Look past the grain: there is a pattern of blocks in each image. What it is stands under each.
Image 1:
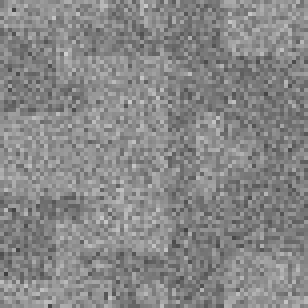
top and bottom mirror each other
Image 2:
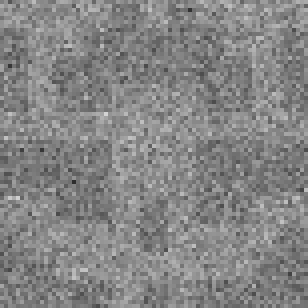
left and right mirror each other
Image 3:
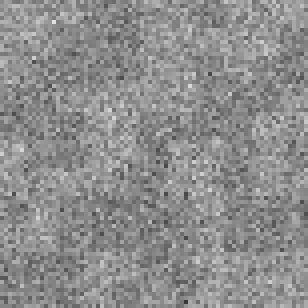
no symmetry
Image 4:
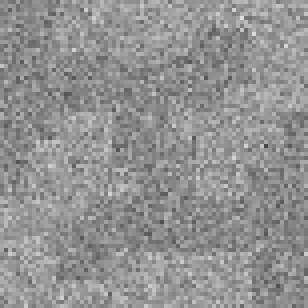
the same after a half turn
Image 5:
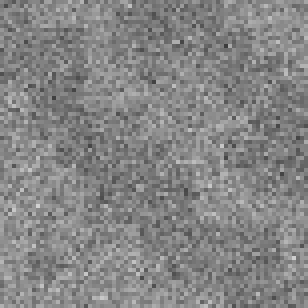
mirrored about the diagonal from the bottom left
